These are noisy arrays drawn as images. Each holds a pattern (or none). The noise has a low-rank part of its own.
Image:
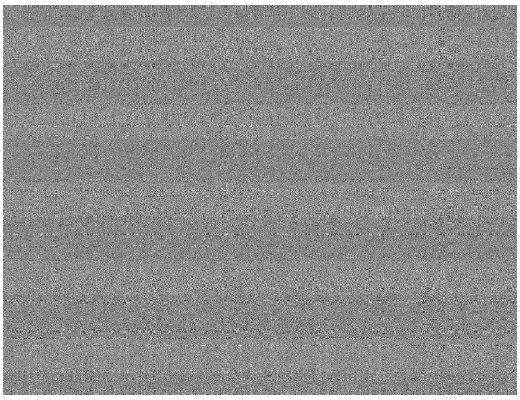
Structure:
horizontal stripes
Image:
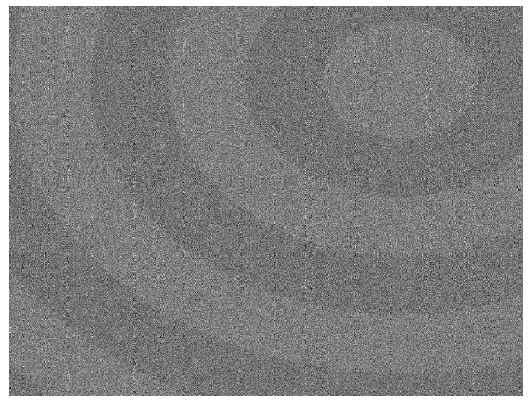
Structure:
rings round one point
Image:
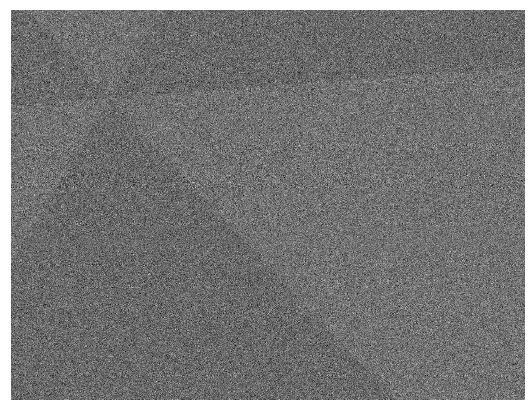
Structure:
spokes from one point
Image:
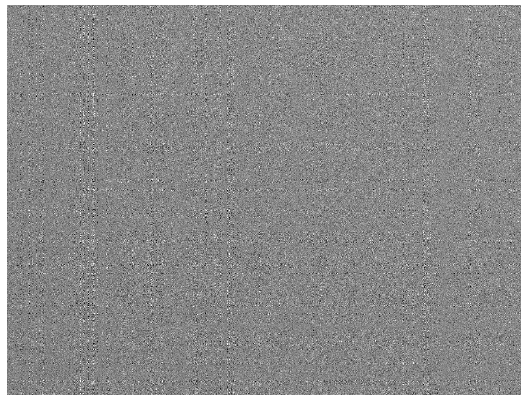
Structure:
a smooth slope
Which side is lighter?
top right
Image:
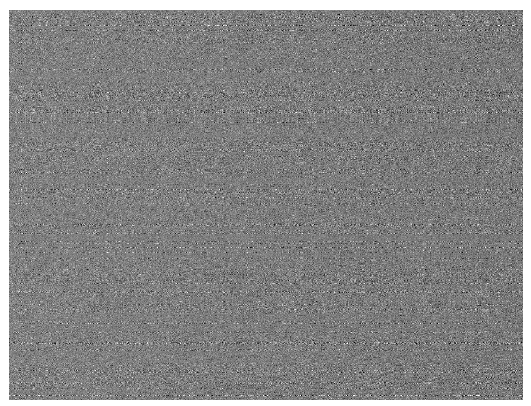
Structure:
a smooth slope
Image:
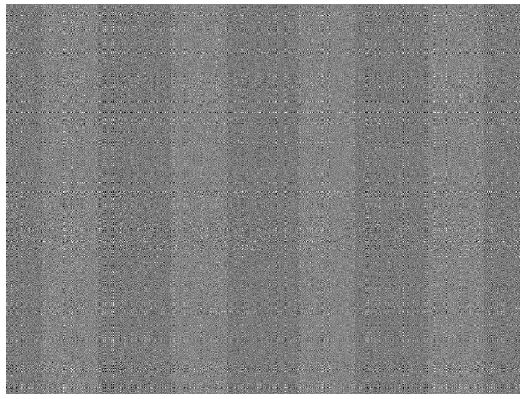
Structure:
vertical stripes
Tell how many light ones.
4
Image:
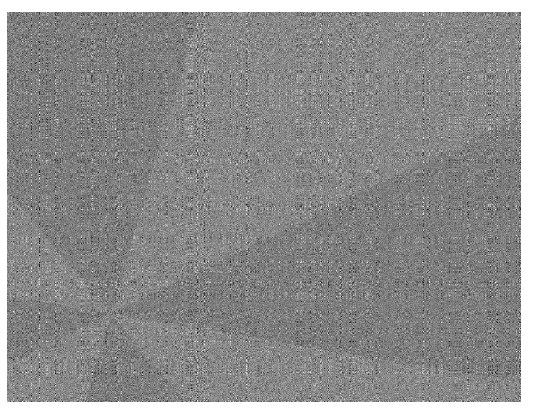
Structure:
spokes from one point
